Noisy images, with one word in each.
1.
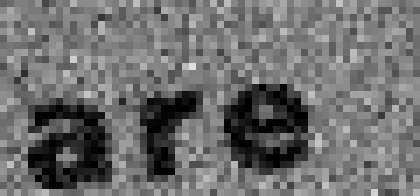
are
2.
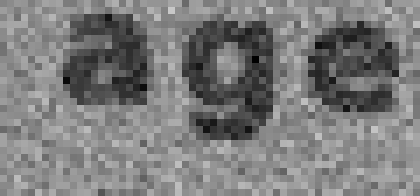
age
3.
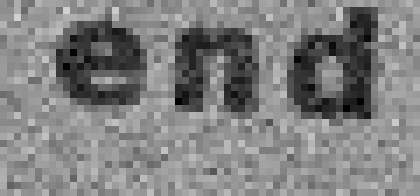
end
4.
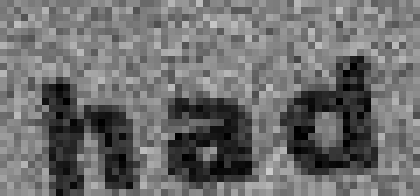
had
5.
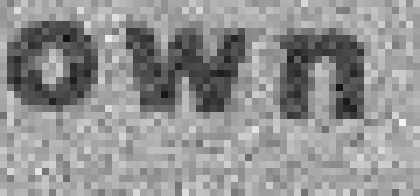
own
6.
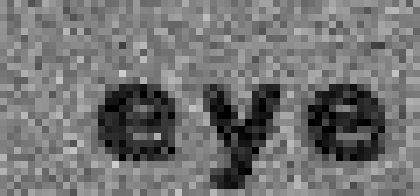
eye
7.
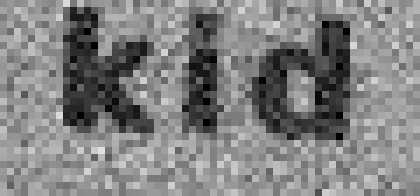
kid
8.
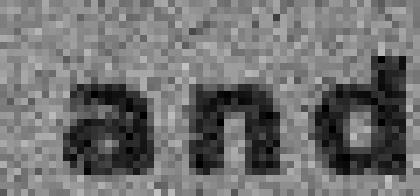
and
